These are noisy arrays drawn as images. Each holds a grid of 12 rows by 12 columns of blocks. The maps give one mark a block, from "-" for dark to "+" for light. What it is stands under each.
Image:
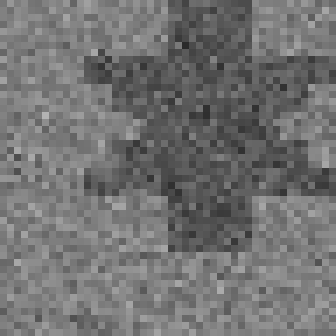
+ + + + + + - - - + + +
+ + + + + + - - - + + +
+ + + - - - - - - - - -
+ + + + - - - - - - - +
+ + + + + - - - - - + +
+ + + + - - - - - - - +
+ + + - - - - - - - - -
+ + + + + + - - - + + +
+ + + + + + - - - + + +
+ + + + + + + + + + + +
+ + + + + + + + + + + +
+ + + + + + + + + + + +
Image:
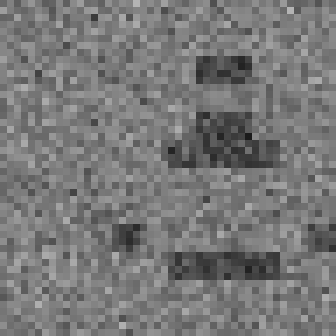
+ + + + + + + + + + + +
+ + + + + + + + + + + +
+ + + + + + + - - + + +
+ + + + + + + + + + + +
+ + + + + + + - - + + +
+ + + + + + - - - - + +
+ + + + + + + + + + + +
+ + + + + + + + + + + +
+ + + + - + + + + + + -
+ + + + + + - - - - + +
+ + + + + + + + + + + +
+ + + + + + + + + + + +
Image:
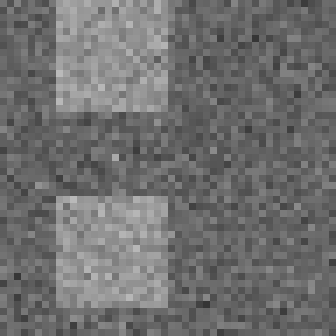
- - + + + + - - - - - -
- - + + + + - - - - - -
- - + + + + - - - - - -
- - + + + + - - - - - -
- - - - - - - - - - - -
- - - - - - - - - - - -
- - - - - - - - - - - -
- - + + + + - - - - - -
- - + + + + - - - - - -
- - + + + + - - - - - -
- - + + + + - - - - - -
- - - - - - - - - - - -
